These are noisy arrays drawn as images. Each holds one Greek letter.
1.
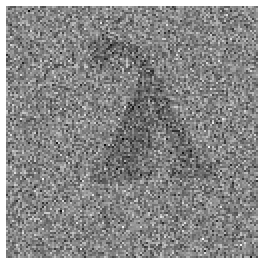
lambda
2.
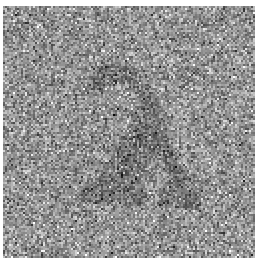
lambda
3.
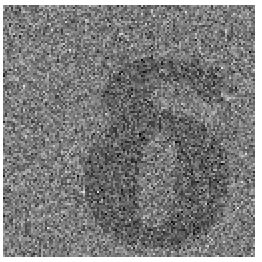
delta
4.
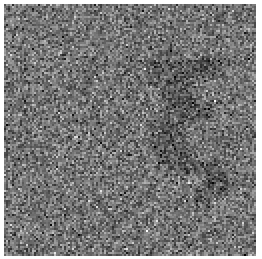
xi
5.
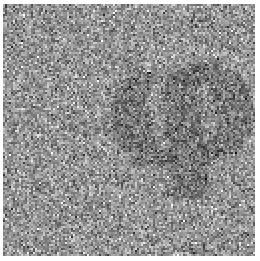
phi
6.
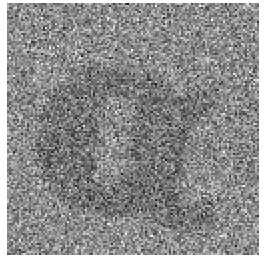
alpha
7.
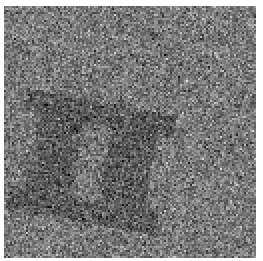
pi
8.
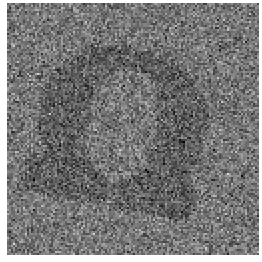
omega
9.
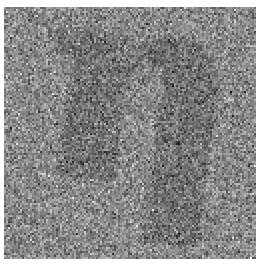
eta
